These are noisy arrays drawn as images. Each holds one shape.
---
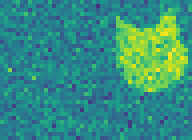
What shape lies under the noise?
cat's head
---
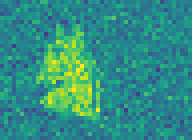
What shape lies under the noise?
chess knight
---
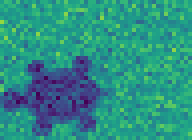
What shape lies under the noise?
turtle
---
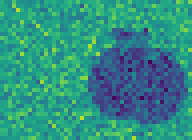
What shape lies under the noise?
apple
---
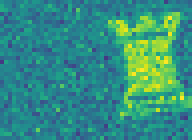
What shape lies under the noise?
chess rook
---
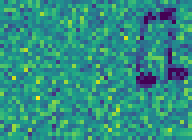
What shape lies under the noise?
pair of musical notes
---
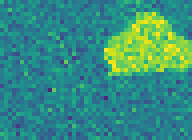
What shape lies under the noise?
cloud
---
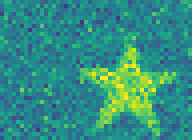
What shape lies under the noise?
star
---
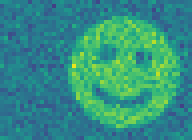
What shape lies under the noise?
smiling face
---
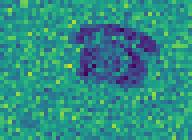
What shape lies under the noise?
telephone
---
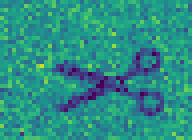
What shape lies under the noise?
pair of scissors
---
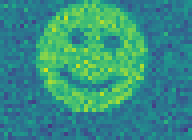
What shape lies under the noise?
smiling face
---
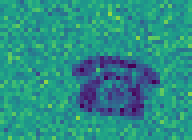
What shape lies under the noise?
telephone
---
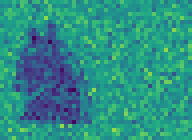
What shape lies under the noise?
chess knight
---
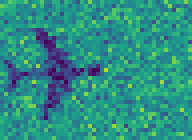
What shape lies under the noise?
airplane
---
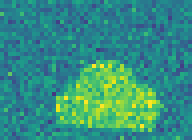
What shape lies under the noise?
cloud
